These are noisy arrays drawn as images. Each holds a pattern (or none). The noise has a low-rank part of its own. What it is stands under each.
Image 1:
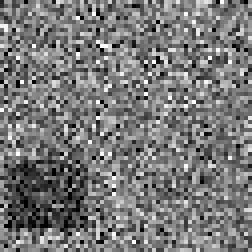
one block
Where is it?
bottom left
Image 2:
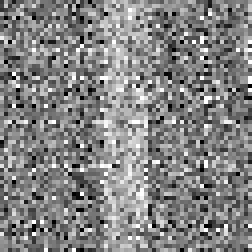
one band of columns
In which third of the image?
middle
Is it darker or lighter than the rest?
lighter
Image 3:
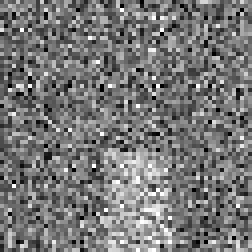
one block
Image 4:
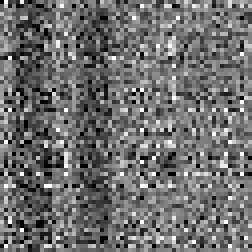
bands of columns
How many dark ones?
2
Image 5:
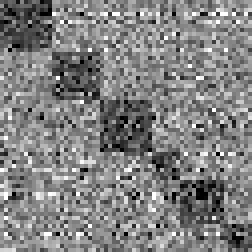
blocks along the diagonal
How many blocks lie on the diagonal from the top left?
6
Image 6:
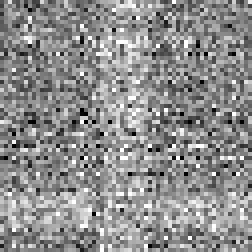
bands of rows crossing bands of columns
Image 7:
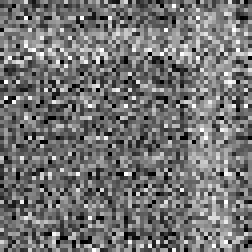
bands of rows crossing bands of columns
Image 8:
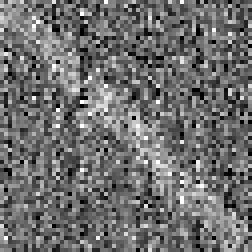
a diagonal band
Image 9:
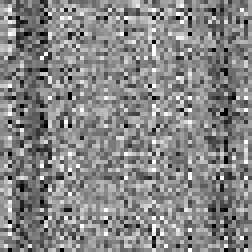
bands of columns
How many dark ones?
2
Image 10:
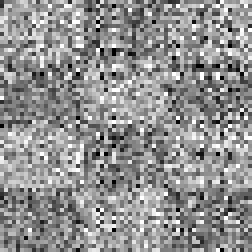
a checkerboard
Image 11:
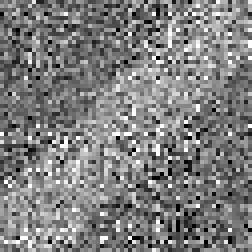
a diagonal band
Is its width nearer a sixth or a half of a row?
a half
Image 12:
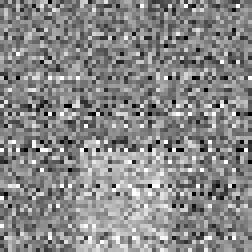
one block
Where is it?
bottom middle
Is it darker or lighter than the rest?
lighter
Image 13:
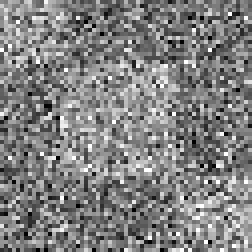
blocks along the diagonal
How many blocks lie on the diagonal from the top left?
3
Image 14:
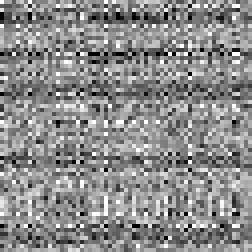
bands of rows
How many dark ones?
5
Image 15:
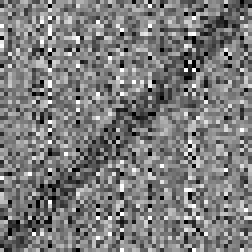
a diagonal band
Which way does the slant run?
bottom left to top right
